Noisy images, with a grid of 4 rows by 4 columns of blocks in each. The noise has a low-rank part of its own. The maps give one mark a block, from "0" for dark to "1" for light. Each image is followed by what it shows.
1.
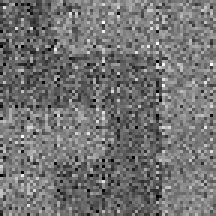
0111
0001
1101
1001
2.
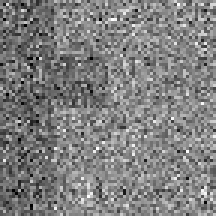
0111
0011
0111
0111
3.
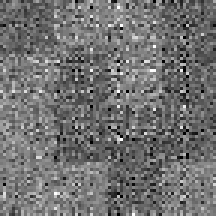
0110
1010
1000
1101
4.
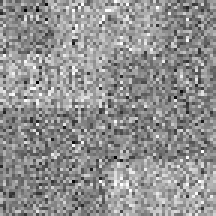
0110
1100
0000
0011
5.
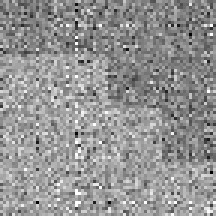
0000
1100
1110
1111
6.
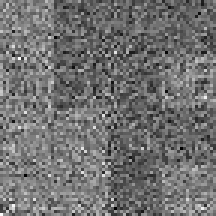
1000
1001
1100
1101
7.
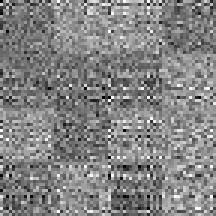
0110
0001
1011
0101
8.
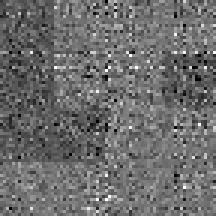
0111
0110
0011
1111
